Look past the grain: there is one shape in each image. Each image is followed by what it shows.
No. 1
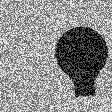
light bulb
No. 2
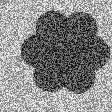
flower
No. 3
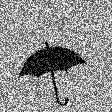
umbrella
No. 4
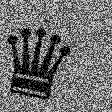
chess queen
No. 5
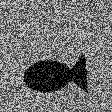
fish
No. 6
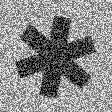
asterisk
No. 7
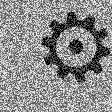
gear
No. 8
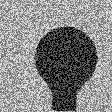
light bulb
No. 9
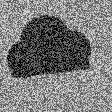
cloud
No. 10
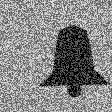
bell
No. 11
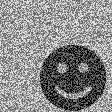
smiling face
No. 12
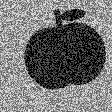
apple
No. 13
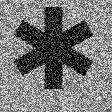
asterisk
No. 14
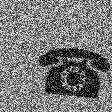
telephone
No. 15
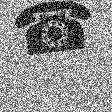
telephone
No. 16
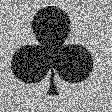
club
